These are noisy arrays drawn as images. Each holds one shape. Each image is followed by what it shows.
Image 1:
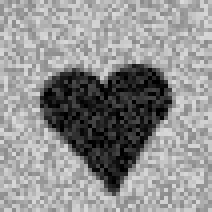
dark heart
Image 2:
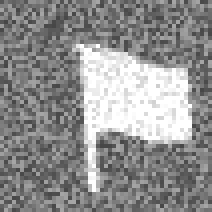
light flag
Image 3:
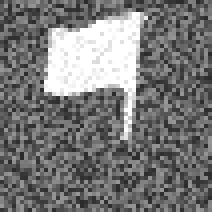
light flag
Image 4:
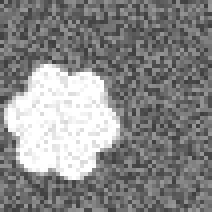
light flower
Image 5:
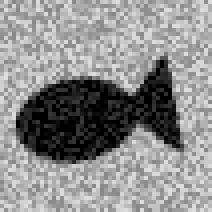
dark fish
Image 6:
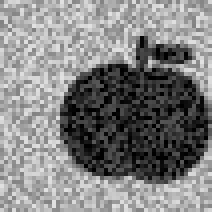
dark apple
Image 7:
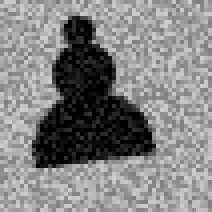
dark chess pawn
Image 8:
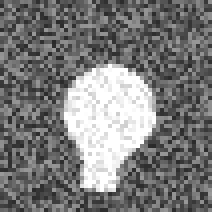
light light bulb
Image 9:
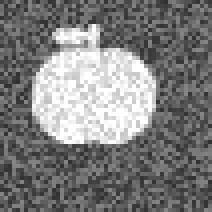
light apple
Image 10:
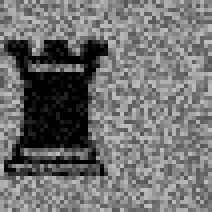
dark chess rook
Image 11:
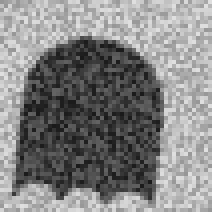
dark ghost
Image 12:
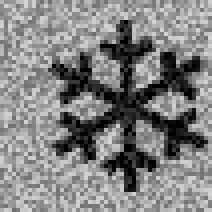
dark snowflake
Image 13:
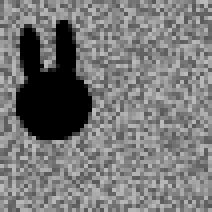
dark rabbit's head
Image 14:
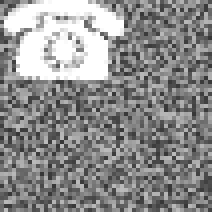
light telephone
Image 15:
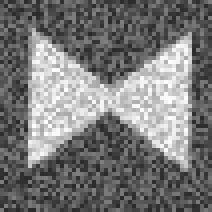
light bow tie
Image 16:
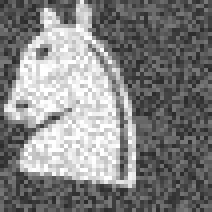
light chess knight
